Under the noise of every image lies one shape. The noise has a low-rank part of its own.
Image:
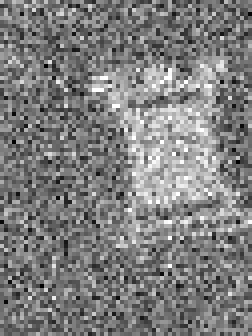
chess rook
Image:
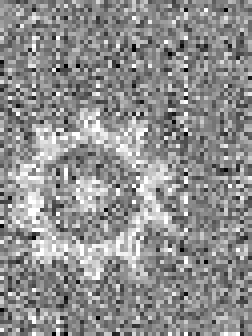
gear
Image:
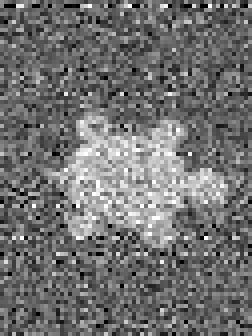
turtle
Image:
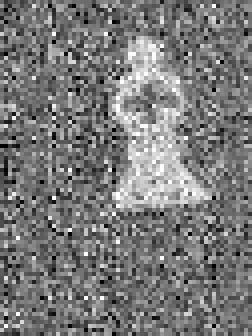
chess bishop
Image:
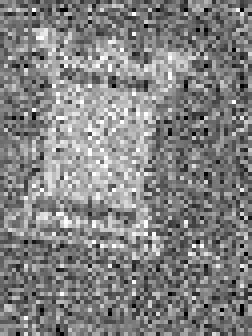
chess rook
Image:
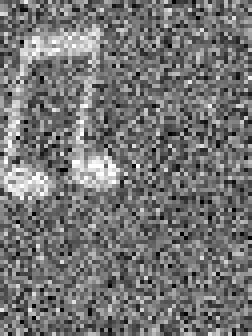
pair of musical notes
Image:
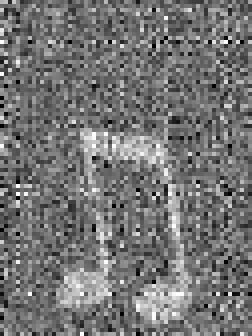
pair of musical notes
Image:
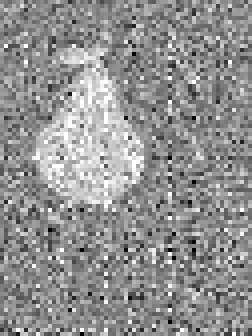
pear
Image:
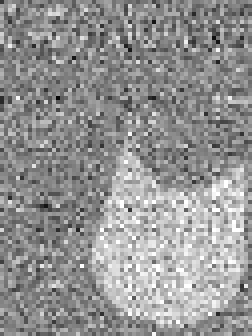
cat's head
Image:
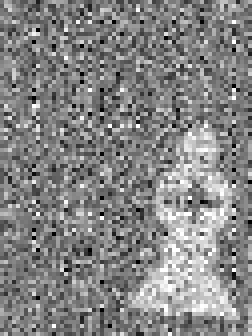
chess bishop
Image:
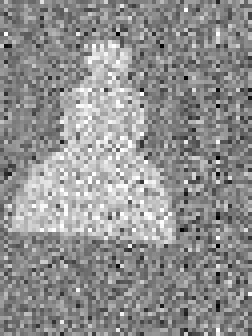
chess pawn
